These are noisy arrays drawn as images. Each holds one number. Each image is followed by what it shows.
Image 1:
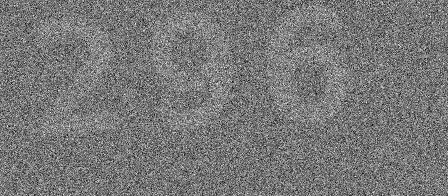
296
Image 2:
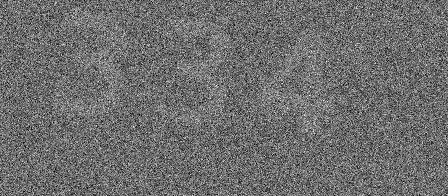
334
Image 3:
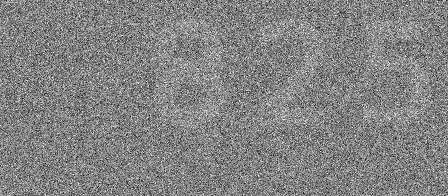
825
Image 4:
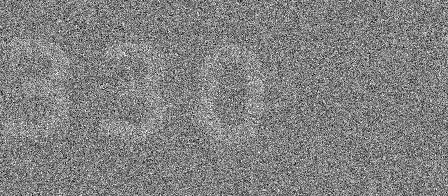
330
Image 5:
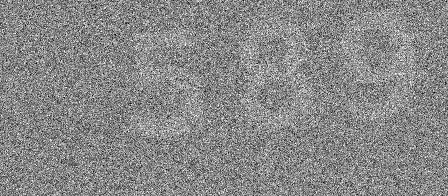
589
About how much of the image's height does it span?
two thirds
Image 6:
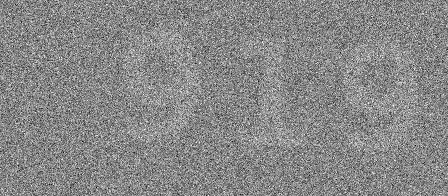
919
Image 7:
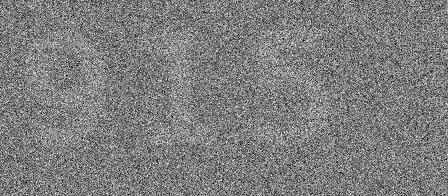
915
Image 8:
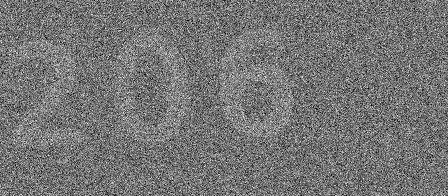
206
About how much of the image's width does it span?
two thirds
